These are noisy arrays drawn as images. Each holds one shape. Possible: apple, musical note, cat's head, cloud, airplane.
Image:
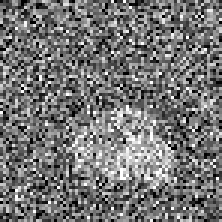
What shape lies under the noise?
cloud
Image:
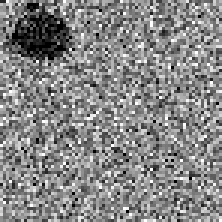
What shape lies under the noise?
apple
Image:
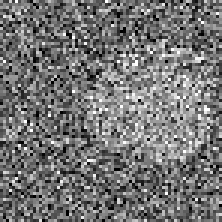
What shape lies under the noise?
apple
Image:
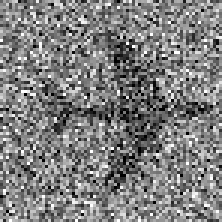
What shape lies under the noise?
airplane
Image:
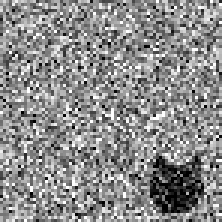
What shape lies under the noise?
cat's head
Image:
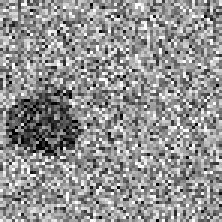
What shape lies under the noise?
apple
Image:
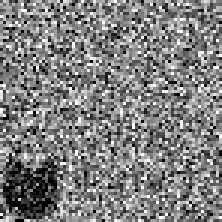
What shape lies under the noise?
cat's head
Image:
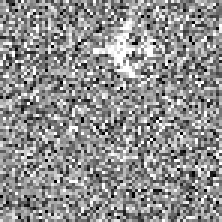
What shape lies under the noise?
airplane
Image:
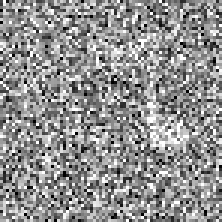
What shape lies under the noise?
musical note
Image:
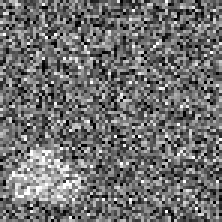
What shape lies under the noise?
cloud
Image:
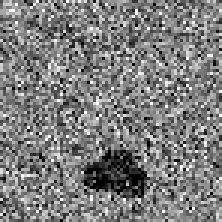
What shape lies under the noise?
cloud
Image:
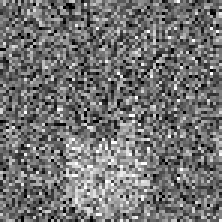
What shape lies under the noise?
cat's head
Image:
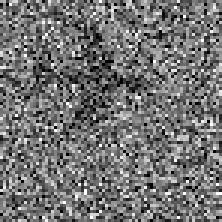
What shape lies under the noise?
airplane
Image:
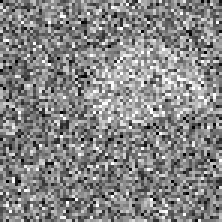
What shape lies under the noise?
cloud
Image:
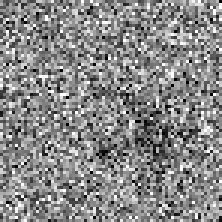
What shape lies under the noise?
airplane
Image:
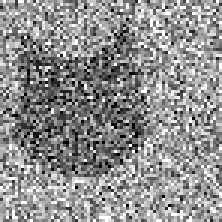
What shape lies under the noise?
cat's head
